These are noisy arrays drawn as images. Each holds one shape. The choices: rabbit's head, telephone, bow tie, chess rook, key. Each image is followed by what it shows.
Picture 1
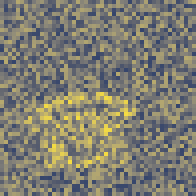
telephone
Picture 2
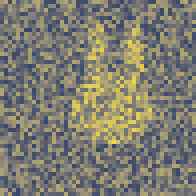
rabbit's head
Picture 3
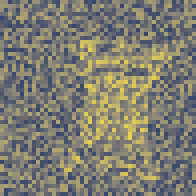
chess rook
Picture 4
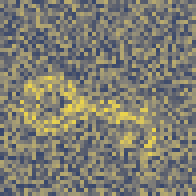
key
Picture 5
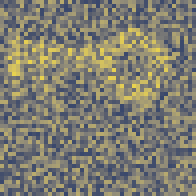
key
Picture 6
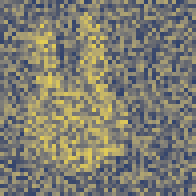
rabbit's head
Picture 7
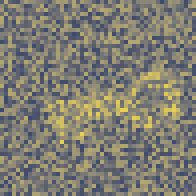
key
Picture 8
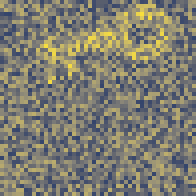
key
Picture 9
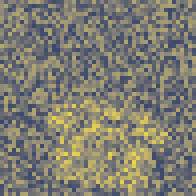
telephone
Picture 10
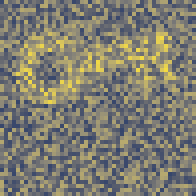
key
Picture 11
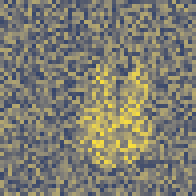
rabbit's head
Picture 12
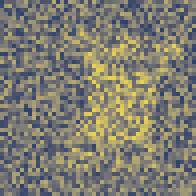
chess rook
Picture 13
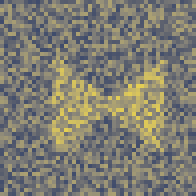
bow tie
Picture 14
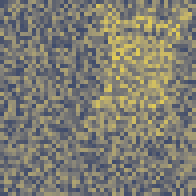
chess rook
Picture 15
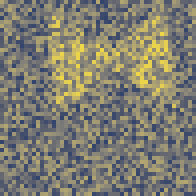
bow tie
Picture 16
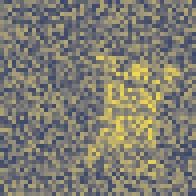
chess rook
